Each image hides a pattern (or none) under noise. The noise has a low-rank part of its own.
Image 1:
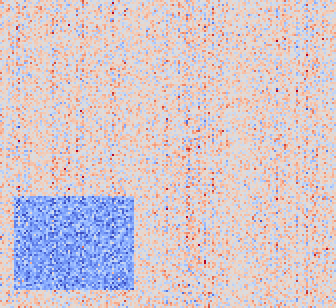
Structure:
one block
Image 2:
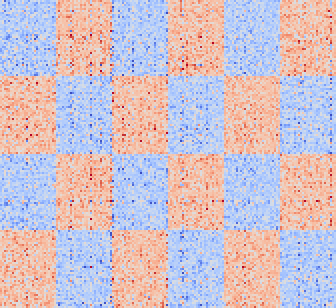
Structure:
a checkerboard
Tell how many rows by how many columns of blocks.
4 by 6
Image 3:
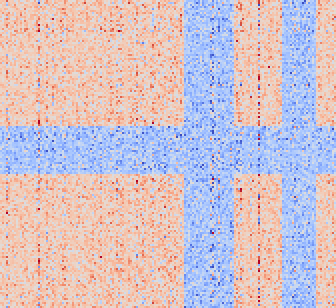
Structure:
bands of rows crossing bands of columns
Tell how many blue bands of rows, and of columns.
1 and 2
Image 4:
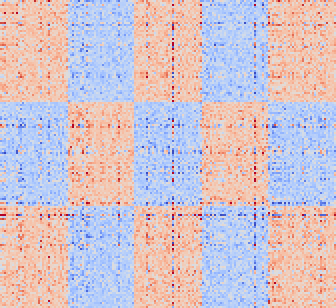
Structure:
a checkerboard
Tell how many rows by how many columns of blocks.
3 by 5
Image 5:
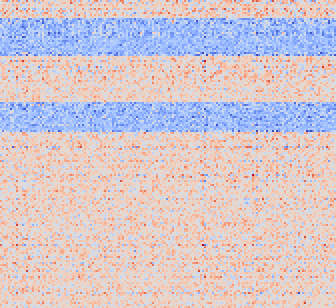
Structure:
bands of rows
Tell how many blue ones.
2
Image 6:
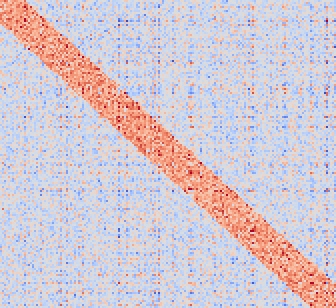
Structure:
a diagonal band
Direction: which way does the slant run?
top left to bottom right
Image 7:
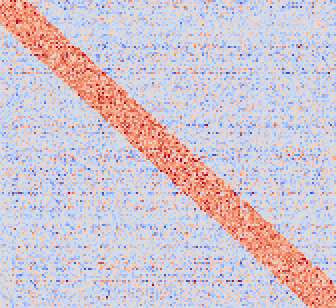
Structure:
a diagonal band
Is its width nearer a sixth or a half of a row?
a sixth
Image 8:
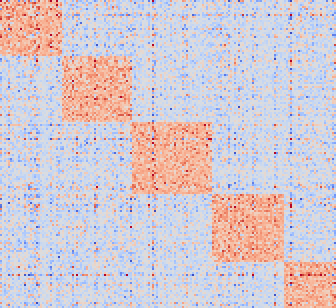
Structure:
blocks along the diagonal
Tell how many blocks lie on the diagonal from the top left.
5
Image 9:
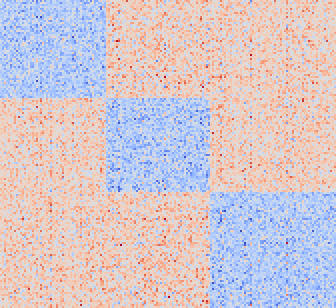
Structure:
blocks along the diagonal
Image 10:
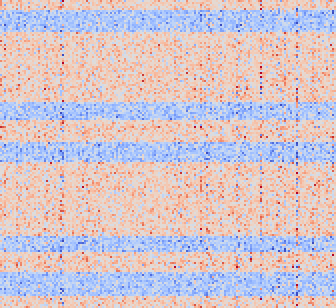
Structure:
bands of rows
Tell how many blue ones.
5
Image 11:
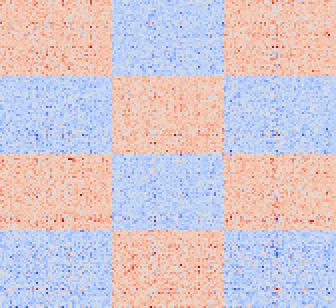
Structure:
a checkerboard
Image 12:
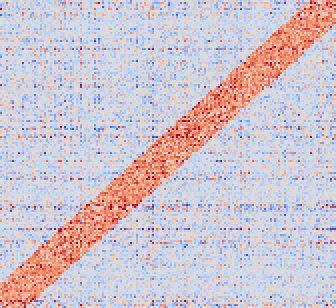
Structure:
a diagonal band
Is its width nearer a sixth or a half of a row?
a sixth
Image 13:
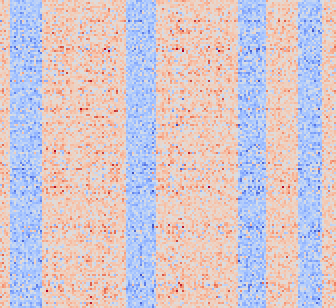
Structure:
bands of columns
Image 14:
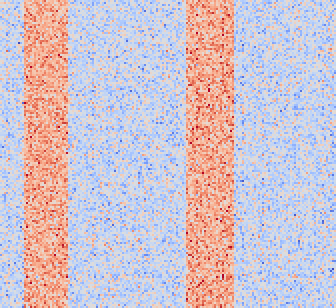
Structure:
bands of columns
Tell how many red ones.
2
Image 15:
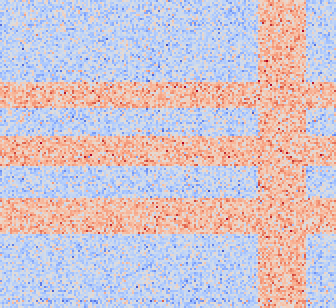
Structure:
bands of rows crossing bands of columns
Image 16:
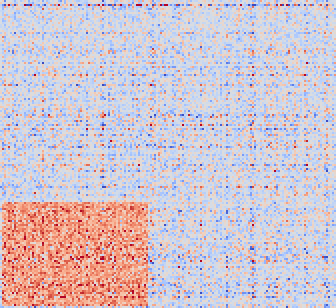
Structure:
one block
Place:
bottom left
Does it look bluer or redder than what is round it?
redder
